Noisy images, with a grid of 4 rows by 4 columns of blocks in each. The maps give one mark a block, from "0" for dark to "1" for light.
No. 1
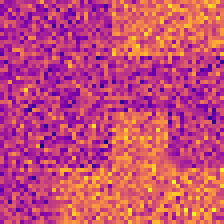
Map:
0011
0000
0010
0111
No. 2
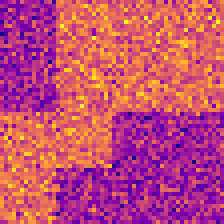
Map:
0111
0111
1100
1000
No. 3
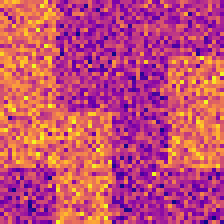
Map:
1000
1001
1101
0100
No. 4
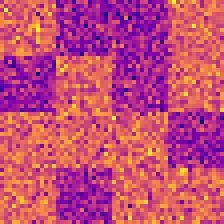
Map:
1001
0101
1110
1011
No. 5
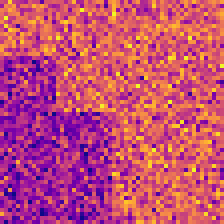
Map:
1111
0111
0011
0011
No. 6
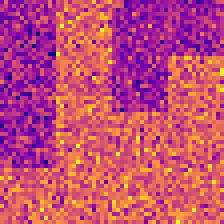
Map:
0100
0101
0111
1111
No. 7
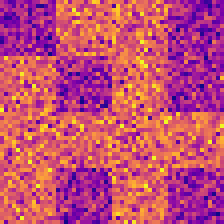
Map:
0110
1010
1111
1010
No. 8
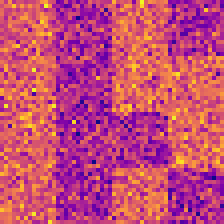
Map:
1010
1011
1001
1010
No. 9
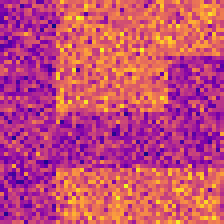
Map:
0111
0110
0000
0111
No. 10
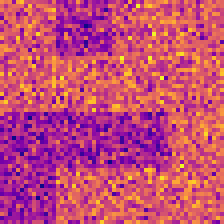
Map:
1011
1111
0001
0111
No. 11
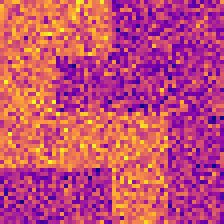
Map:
1100
1000
1110
0010
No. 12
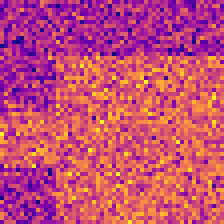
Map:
0000
0111
1111
0111
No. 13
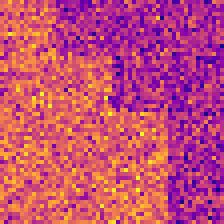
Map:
1000
1100
1110
1110
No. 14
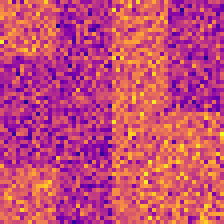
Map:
1010
0010
0011
1011
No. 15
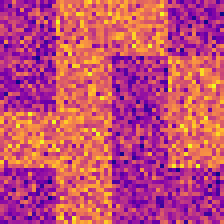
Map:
0110
0101
1101
0100
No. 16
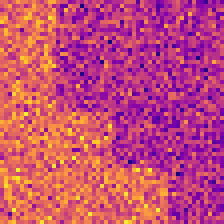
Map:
1000
1000
1100
1110
